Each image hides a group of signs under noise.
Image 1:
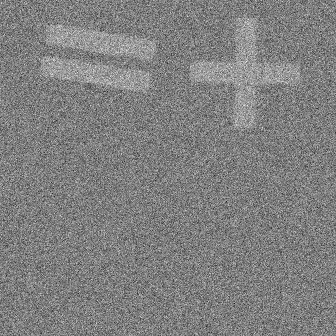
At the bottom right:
nothing
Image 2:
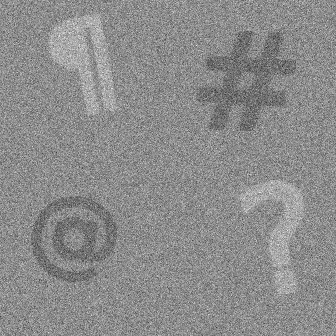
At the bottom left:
at sign
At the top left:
pilcrow
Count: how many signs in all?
4
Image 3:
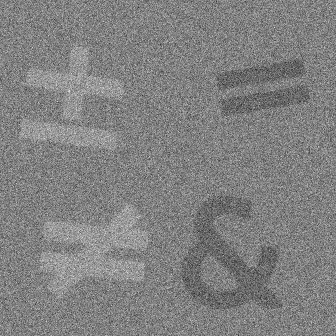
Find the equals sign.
top right
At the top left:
plus-minus sign
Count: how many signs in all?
4
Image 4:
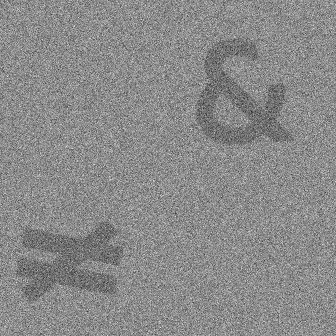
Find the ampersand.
top right
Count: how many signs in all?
2
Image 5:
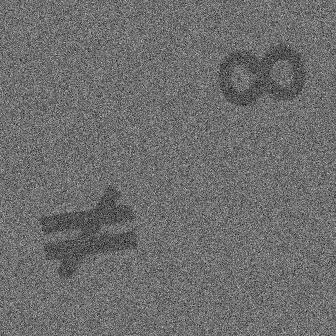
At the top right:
infinity sign
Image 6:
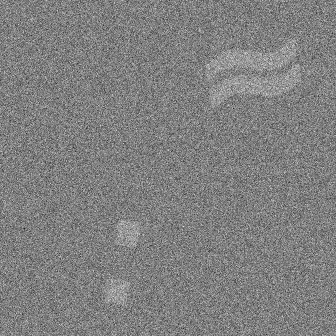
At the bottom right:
nothing
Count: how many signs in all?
2
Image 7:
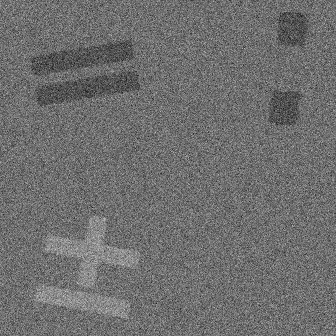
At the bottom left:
plus-minus sign
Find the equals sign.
top left
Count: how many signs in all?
3
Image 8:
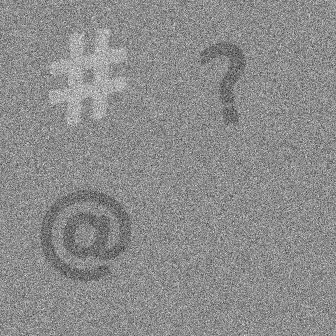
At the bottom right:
nothing
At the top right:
question mark
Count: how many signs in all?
3
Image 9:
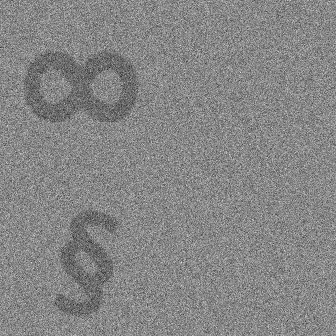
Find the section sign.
bottom left
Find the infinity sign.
top left
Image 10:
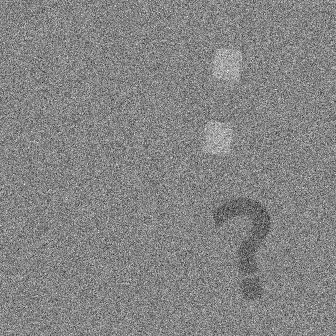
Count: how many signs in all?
2
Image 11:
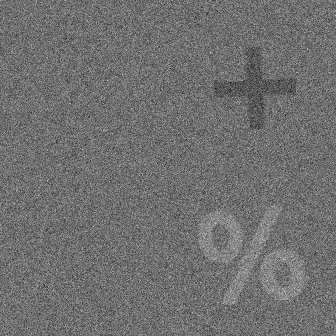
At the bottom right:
percent sign
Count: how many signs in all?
2
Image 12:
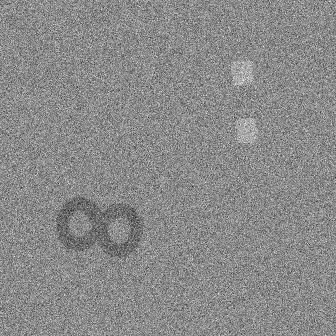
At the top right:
colon
